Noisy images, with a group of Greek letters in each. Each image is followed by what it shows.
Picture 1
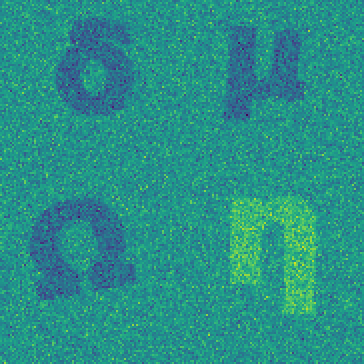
top left: dark delta; top right: dark mu; bottom left: dark omega; bottom right: light eta
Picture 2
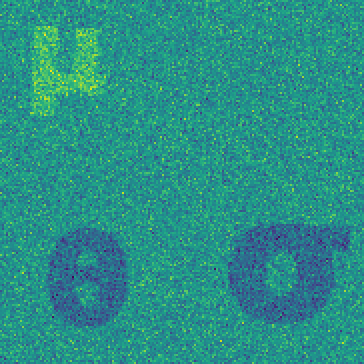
top left: light mu; bottom left: dark theta; bottom right: dark sigma
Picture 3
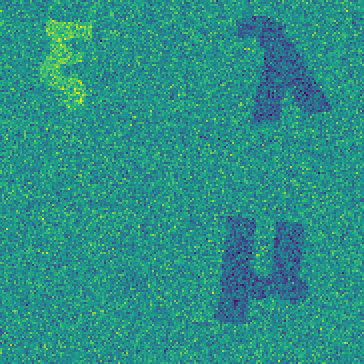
top left: light xi; top right: dark lambda; bottom right: dark mu
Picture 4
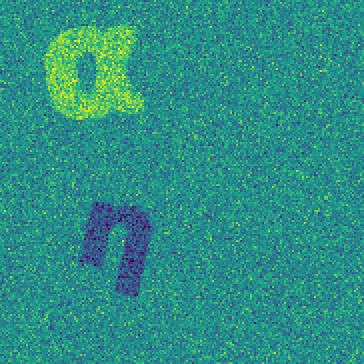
top left: light alpha; bottom left: dark eta
